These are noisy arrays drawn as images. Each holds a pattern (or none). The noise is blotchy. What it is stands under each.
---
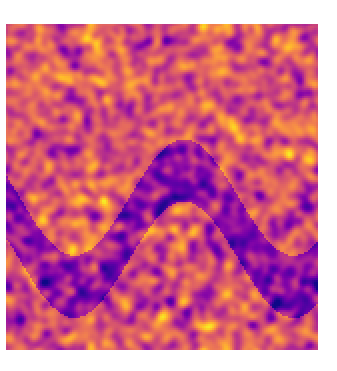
a wavy band
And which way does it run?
left to right
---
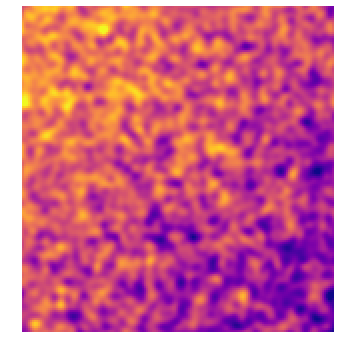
a smooth slope
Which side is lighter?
top left
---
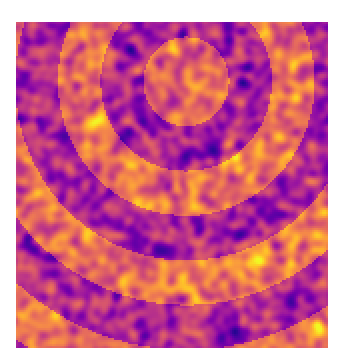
rings round one point
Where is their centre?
top middle
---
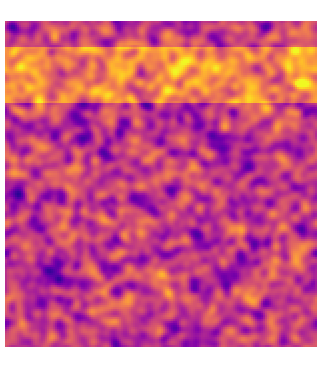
one horizontal stripe
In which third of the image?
top
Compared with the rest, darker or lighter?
lighter
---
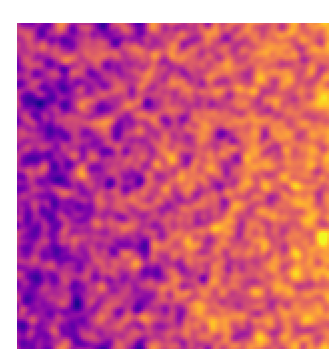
a smooth slope
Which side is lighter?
right
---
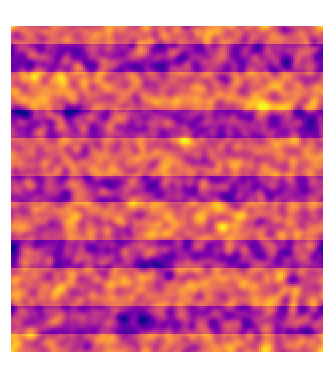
horizontal stripes
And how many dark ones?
5
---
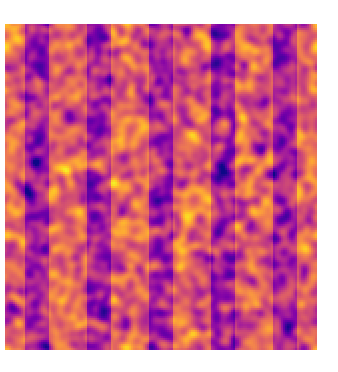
vertical stripes
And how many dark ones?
5
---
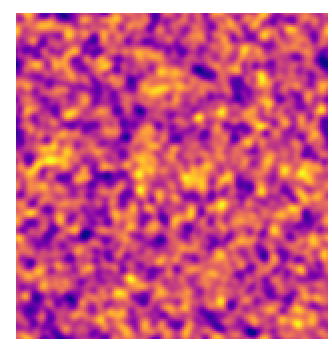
only noise
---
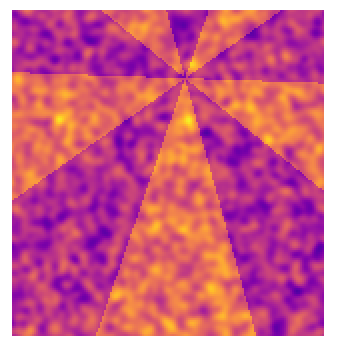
spokes from one point
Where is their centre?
top middle
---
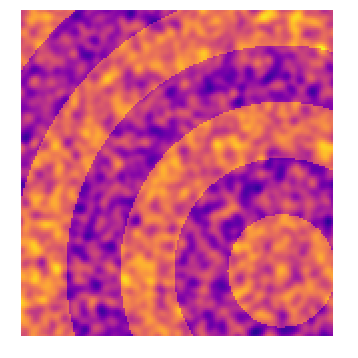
rings round one point
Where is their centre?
bottom right
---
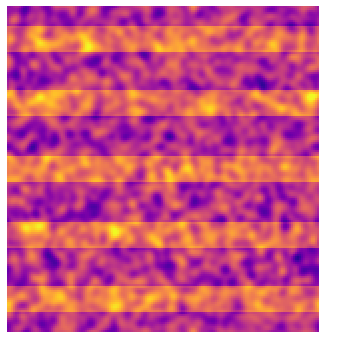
horizontal stripes
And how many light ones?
5
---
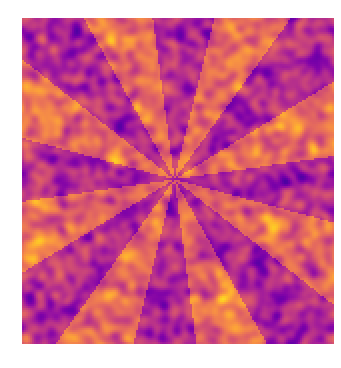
spokes from one point
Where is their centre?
centre
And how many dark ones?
8
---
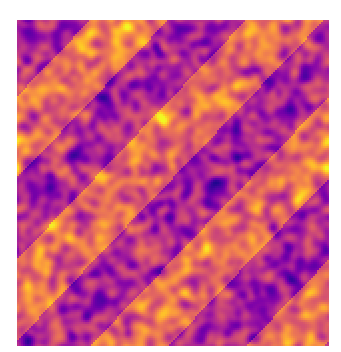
diagonal stripes
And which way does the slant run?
bottom left to top right
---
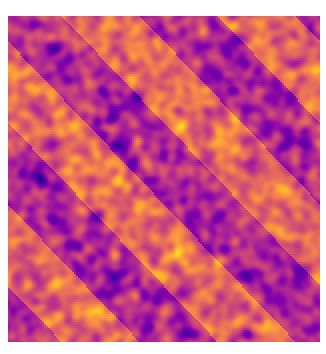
diagonal stripes
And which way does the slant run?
top left to bottom right
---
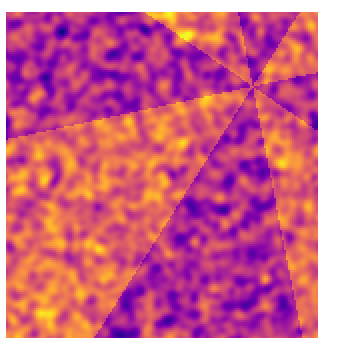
spokes from one point
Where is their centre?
top right
